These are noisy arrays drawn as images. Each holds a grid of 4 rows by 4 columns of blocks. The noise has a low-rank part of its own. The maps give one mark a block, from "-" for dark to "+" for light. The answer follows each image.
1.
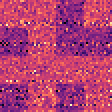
++-+
-+--
++++
-+-+
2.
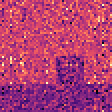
++++
++++
++-+
----
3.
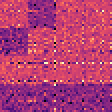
+-++
-+++
++++
----
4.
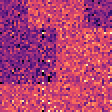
-++-
--++
--++
++++
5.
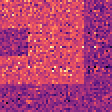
+++-
-++-
+++-
----
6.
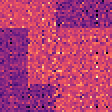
++--
-+++
-+++
--++
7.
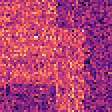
++--
+++-
+++-
--+-
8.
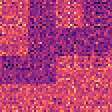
+-+-
+---
--++
++++
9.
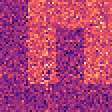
-+++
-+-+
-+-+
----
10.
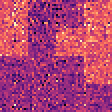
+--+
+-++
---+
----
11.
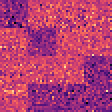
-+++
+-++
+++-
+---
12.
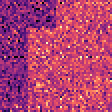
--++
-+++
-+++
-+++
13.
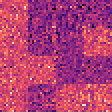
+---
+--+
++--
+-++
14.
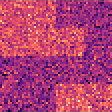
++--
+++-
----
--++
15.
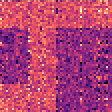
++++
-+--
-+--
++--
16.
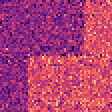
---+
---+
-+++
-+++
